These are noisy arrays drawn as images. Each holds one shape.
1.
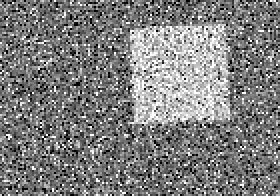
square
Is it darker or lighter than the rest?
lighter
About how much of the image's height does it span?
half
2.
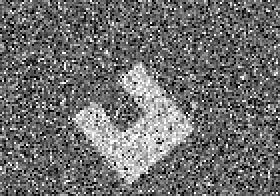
square with a notch
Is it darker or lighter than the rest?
lighter
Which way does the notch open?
up and left
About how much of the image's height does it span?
two thirds
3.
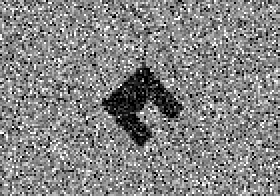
square with a notch
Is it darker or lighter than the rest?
darker
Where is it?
centre
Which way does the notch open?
down and right
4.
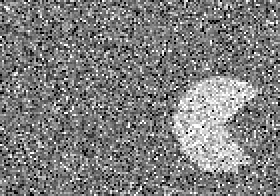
disc with a wedge cut out
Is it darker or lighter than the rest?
lighter
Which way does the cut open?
right
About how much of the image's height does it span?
half
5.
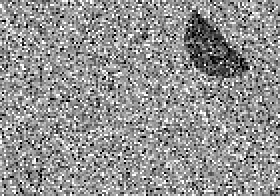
half disc
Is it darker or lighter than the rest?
darker
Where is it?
top right
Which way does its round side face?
down and left
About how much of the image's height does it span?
a third
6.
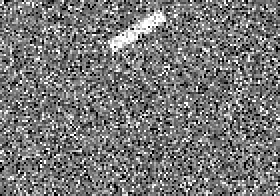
bar
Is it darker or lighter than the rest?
lighter
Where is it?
top middle
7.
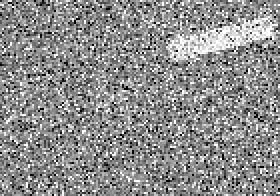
bar
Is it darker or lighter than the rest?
lighter
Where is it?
top right
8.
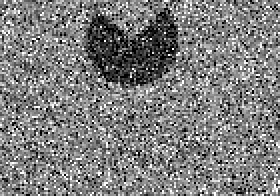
disc with a wedge cut out
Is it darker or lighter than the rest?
darker
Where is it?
top middle
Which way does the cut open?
up
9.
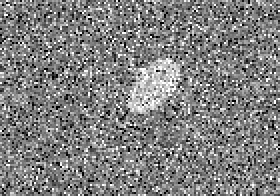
ellipse
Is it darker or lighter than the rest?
lighter
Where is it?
centre
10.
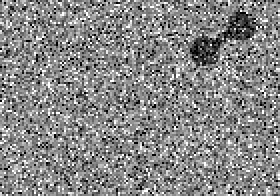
dumbbell
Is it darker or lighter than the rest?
darker
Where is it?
top right
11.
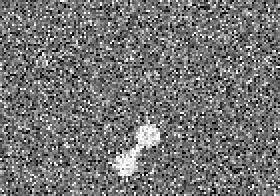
dumbbell
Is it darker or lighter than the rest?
lighter
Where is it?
bottom middle
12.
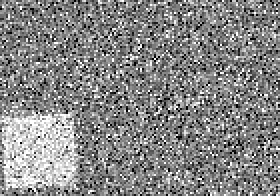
square
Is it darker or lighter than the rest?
lighter
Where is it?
bottom left
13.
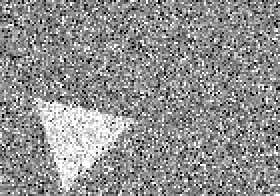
triangle
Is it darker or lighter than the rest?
lighter
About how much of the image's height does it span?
half
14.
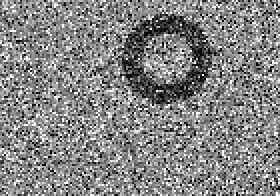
ring
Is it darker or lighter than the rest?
darker
